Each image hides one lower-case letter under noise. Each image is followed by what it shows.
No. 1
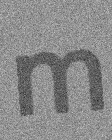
dark m
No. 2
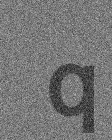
dark q
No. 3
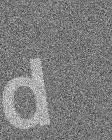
light d
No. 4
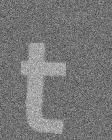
light t
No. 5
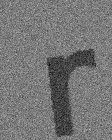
dark r
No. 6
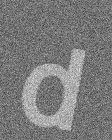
light d
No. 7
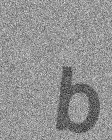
dark b
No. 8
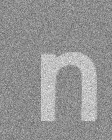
light n
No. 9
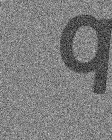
dark q
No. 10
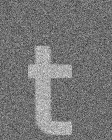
light t
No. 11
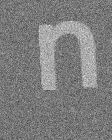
light n
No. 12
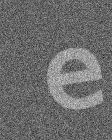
light e
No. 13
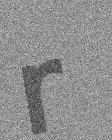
dark r
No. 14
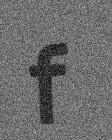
dark f
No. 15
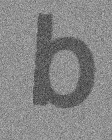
dark b
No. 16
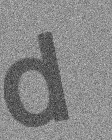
dark d
